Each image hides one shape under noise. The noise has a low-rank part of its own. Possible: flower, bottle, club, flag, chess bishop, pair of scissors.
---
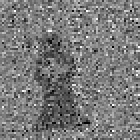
chess bishop
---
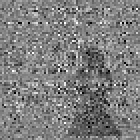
chess bishop
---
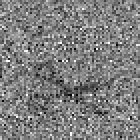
pair of scissors
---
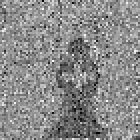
chess bishop
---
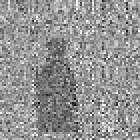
bottle
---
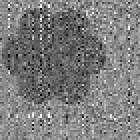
flower
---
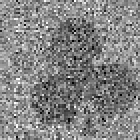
club
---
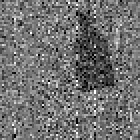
bottle
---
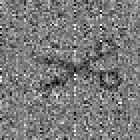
pair of scissors
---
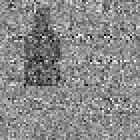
bottle
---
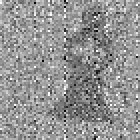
chess bishop
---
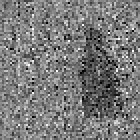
bottle
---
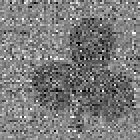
club
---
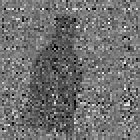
bottle
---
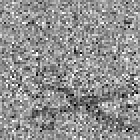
pair of scissors
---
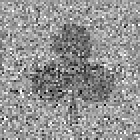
club
